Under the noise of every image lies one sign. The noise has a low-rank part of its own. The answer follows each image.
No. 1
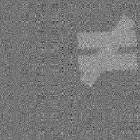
not-equal sign
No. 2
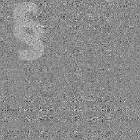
section sign
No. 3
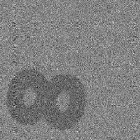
infinity sign
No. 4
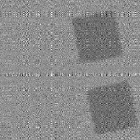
colon
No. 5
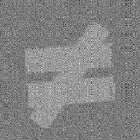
not-equal sign
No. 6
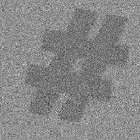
hash sign
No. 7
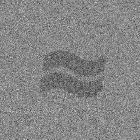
approximately sign
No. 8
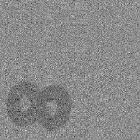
infinity sign
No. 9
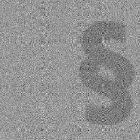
section sign
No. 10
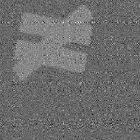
not-equal sign
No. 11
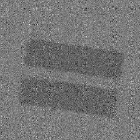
equals sign
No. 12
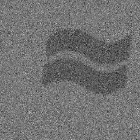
approximately sign
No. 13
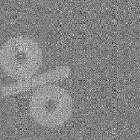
percent sign
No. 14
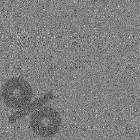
percent sign
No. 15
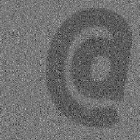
at sign
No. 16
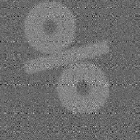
percent sign
